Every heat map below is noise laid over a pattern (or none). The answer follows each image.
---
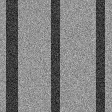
bands of columns
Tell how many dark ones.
3
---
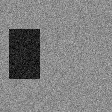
one block
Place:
middle left
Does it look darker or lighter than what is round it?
darker
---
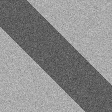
a diagonal band
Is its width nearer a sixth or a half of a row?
a half
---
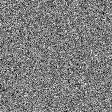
only noise
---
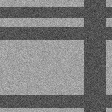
bands of rows crossing bands of columns
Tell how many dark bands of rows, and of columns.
3 and 1
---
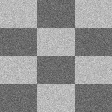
a checkerboard
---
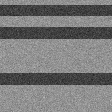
bands of rows
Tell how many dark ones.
3
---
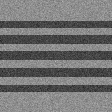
bands of rows
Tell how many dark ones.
5
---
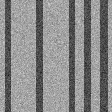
bands of columns
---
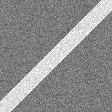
a diagonal band
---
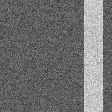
one band of columns
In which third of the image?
right
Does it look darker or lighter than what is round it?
lighter
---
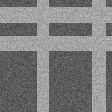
bands of rows crossing bands of columns
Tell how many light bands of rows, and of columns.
2 and 2
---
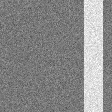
one band of columns
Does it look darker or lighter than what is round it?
lighter
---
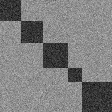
blocks along the diagonal
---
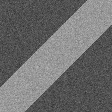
a diagonal band
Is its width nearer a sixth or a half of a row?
a half
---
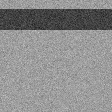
one band of rows
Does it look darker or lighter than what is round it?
darker
